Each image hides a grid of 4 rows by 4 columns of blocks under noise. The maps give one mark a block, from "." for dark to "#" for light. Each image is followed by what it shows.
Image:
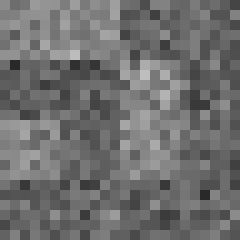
# # . .
. . # .
# . # .
. . . .
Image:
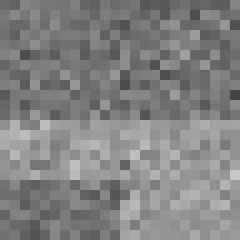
. . . .
. . . .
# # # #
. . # #
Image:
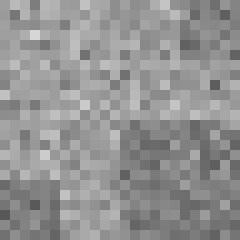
# # # .
# # # #
# # . .
. # . .
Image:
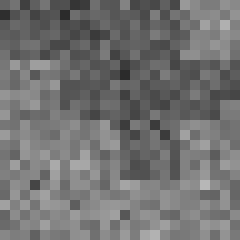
. . . #
# . . .
# # . #
# # # #
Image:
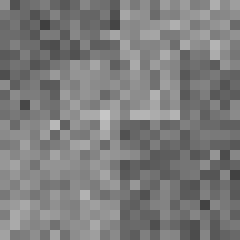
. . # #
. # # .
# # . .
# # . .
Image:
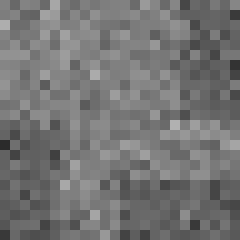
# # # .
# # # .
. # # #
. # . .
